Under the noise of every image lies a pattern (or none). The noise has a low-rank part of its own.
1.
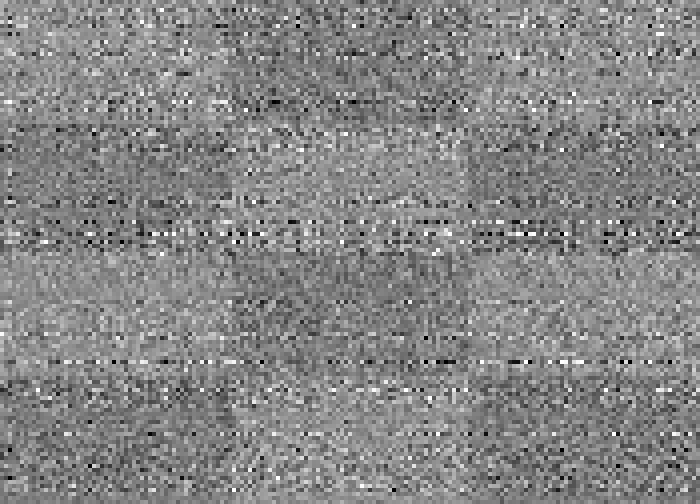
a checkerboard
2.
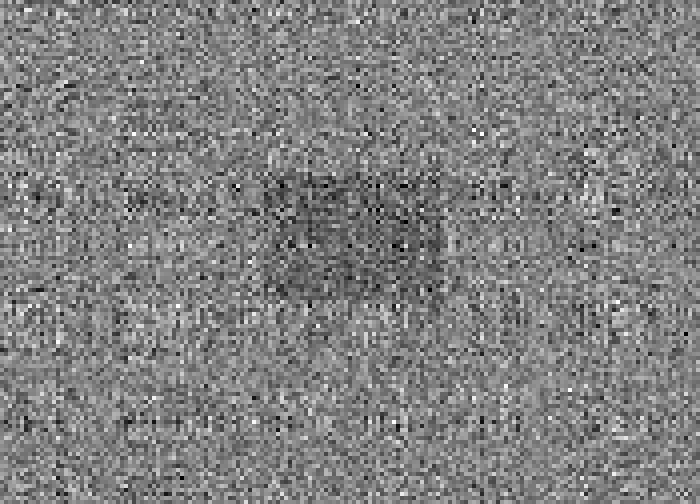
one block
